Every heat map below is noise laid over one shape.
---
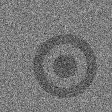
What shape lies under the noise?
bullseye
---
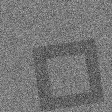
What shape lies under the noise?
square frame
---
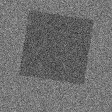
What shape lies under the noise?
square
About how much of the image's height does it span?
two thirds
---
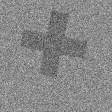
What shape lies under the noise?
cross
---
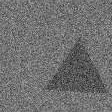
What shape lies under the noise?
triangle
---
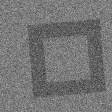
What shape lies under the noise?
square frame
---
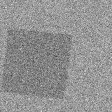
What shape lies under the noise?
square
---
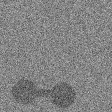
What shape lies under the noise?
dumbbell
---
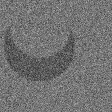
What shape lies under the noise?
crescent
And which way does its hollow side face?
up
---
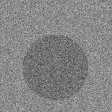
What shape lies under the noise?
disc
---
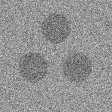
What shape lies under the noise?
three dots
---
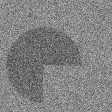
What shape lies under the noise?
disc with a wedge cut out
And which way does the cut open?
down and right
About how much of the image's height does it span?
two thirds
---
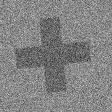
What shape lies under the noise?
cross
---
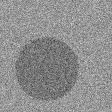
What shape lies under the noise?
disc
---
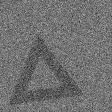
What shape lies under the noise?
triangle frame
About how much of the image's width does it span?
two thirds
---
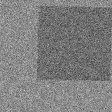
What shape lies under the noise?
square
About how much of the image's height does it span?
two thirds
